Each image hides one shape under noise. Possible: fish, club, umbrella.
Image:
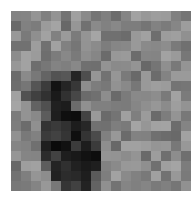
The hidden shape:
fish
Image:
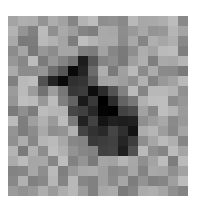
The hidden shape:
fish
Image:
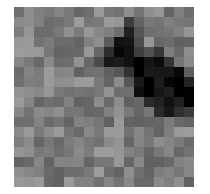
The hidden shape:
fish
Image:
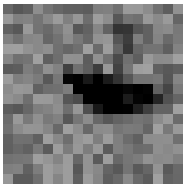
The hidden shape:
umbrella
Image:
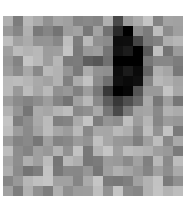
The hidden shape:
umbrella
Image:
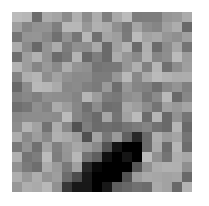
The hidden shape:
umbrella
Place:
bottom middle
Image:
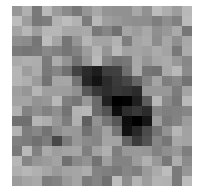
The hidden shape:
umbrella
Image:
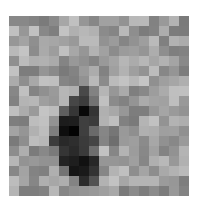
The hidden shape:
umbrella
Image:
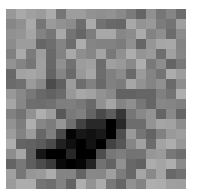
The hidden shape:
umbrella
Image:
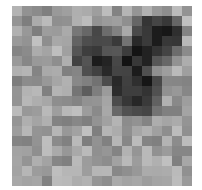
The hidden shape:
club
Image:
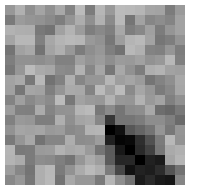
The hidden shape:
umbrella
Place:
bottom right
